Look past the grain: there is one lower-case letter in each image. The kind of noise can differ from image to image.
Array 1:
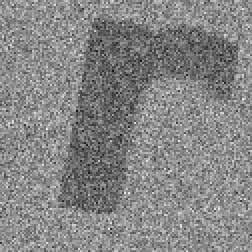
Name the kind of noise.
independent entries
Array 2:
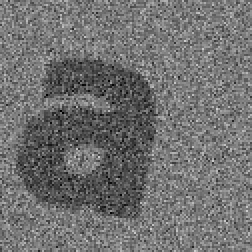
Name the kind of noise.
independent entries
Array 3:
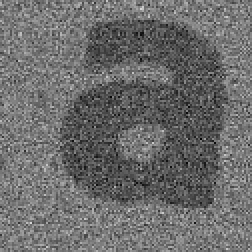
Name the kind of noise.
low rank plus noise
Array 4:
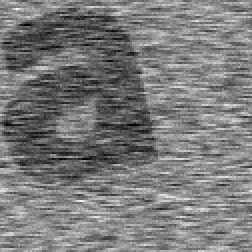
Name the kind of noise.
streaked along the rows
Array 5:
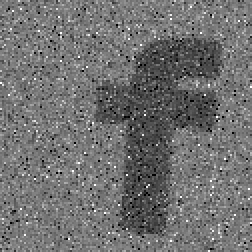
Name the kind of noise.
heavy tails
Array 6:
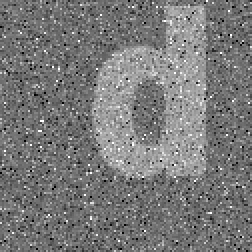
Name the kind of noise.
heavy tails
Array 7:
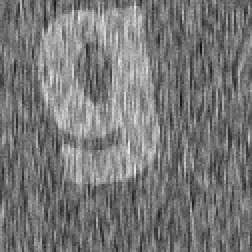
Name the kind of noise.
streaked along the columns
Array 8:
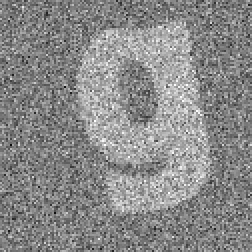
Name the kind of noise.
independent entries
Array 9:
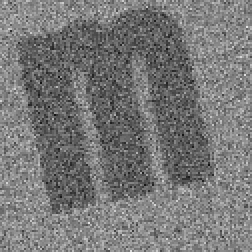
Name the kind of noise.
independent entries
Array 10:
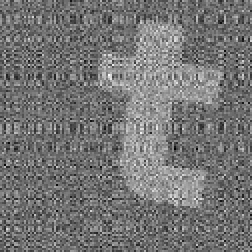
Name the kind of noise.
low rank plus noise
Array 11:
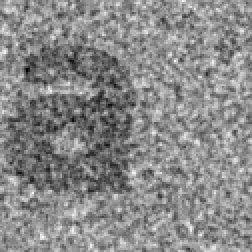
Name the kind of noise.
blotchy
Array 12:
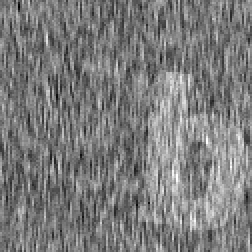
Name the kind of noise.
streaked along the columns
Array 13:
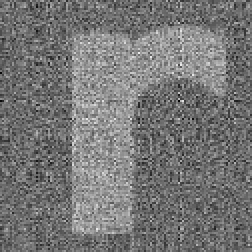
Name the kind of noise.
low rank plus noise
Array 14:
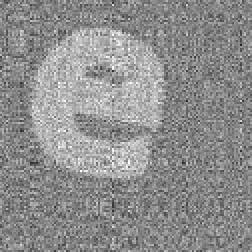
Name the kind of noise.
low rank plus noise
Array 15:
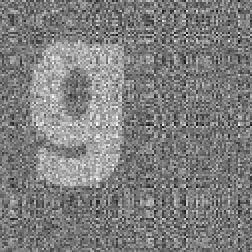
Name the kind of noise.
low rank plus noise
